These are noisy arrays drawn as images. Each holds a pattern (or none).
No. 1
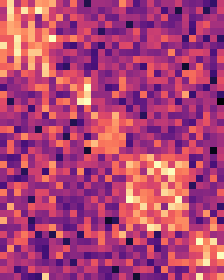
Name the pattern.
blocks along the diagonal
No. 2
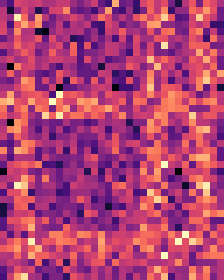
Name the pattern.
bands of rows crossing bands of columns
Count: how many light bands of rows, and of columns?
2 and 3
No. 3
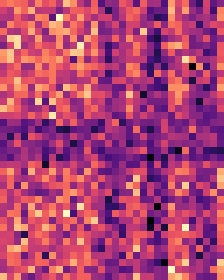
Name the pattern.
bands of rows crossing bands of columns
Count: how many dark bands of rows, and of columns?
1 and 3
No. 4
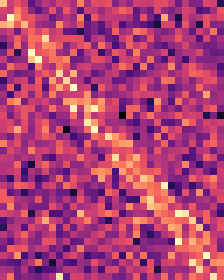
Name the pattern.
a diagonal band
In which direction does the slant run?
top left to bottom right
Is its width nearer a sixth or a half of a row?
a sixth
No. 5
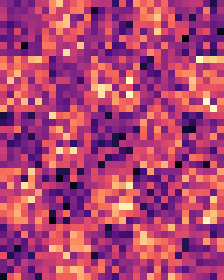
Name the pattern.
a checkerboard
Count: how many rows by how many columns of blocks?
5 by 5
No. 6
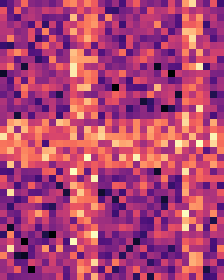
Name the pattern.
bands of rows crossing bands of columns
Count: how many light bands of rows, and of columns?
1 and 2
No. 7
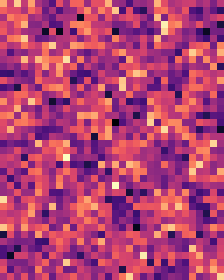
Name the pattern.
a checkerboard
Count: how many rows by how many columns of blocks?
6 by 6
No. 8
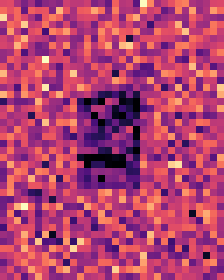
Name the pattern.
one block
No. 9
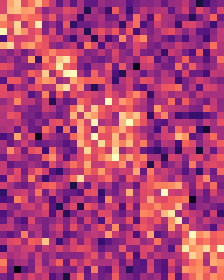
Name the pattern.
blocks along the diagonal
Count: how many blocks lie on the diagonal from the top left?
5
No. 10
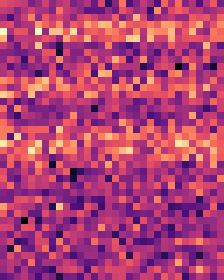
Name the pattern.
bands of rows
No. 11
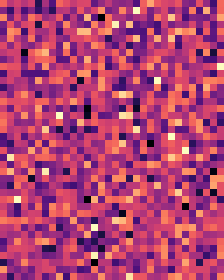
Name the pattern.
only noise
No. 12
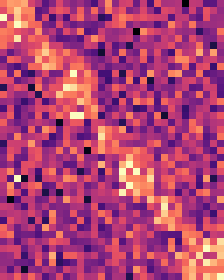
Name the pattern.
blocks along the diagonal
